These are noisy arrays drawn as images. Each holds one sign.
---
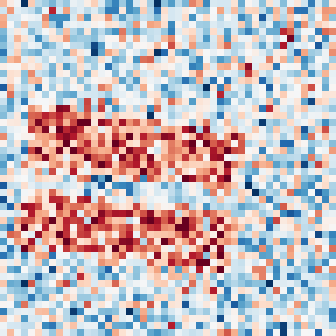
red equals sign
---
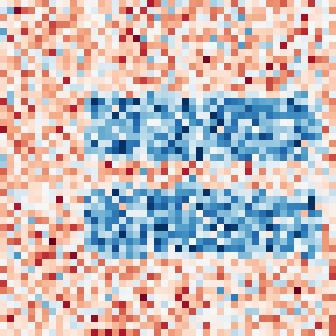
blue equals sign
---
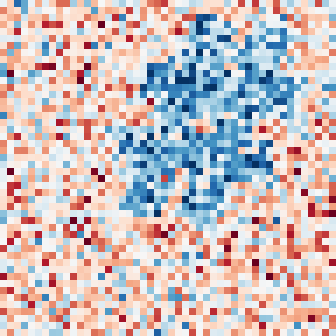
blue hash sign
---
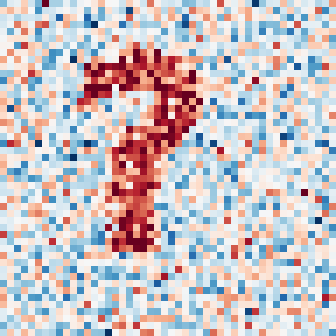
red question mark
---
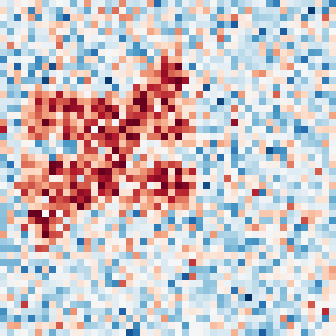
red not-equal sign
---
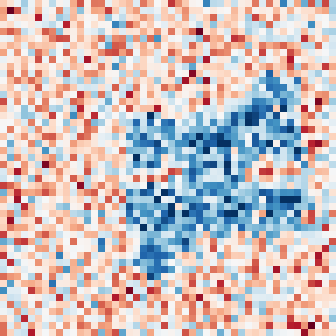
blue not-equal sign
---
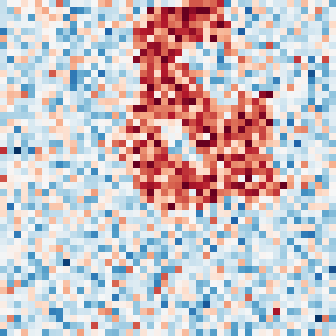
red ampersand
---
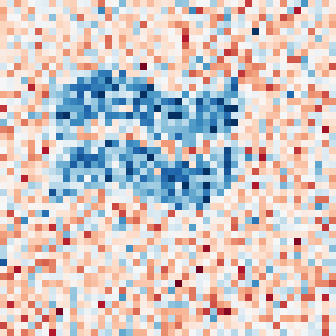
blue approximately sign
